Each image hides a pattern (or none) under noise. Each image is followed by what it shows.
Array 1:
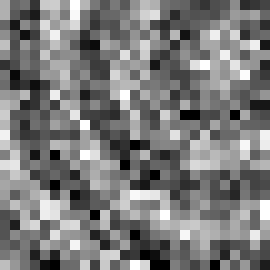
rings round one point
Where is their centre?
top right
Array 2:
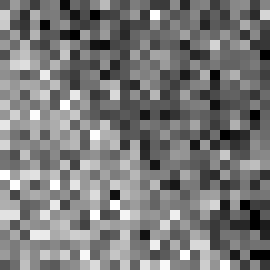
a sharp edge
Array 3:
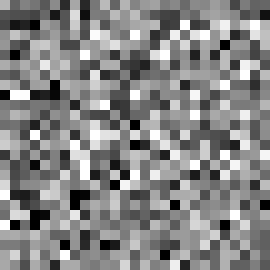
only noise
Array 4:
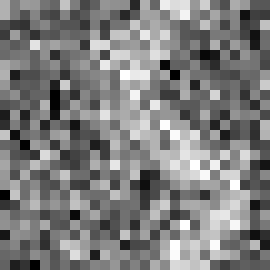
a wavy band
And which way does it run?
top to bottom
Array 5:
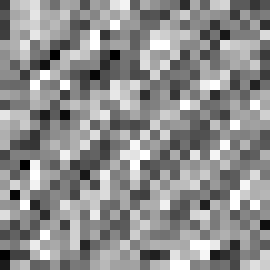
diagonal stripes
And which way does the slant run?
bottom left to top right
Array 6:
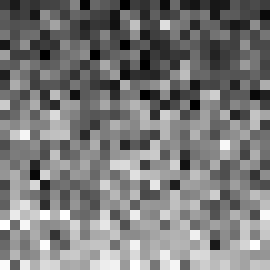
a smooth slope
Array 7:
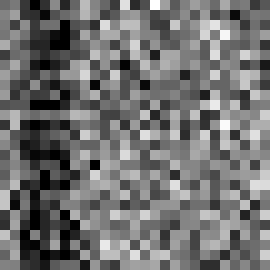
one vertical stripe
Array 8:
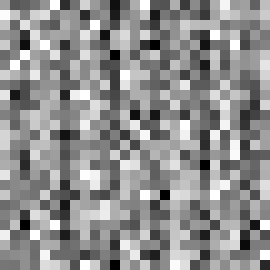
vertical stripes
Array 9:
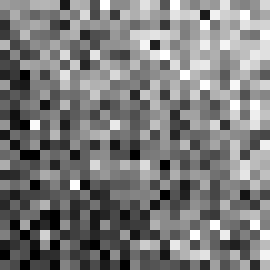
a smooth slope
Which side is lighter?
top right
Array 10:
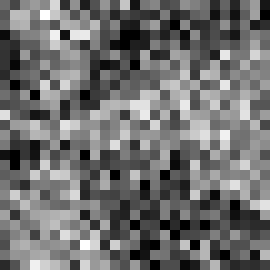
spokes from one point
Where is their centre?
middle left
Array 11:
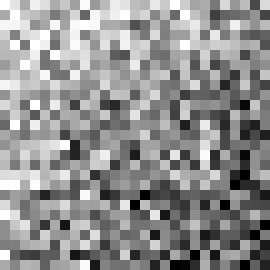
a smooth slope
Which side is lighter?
top left
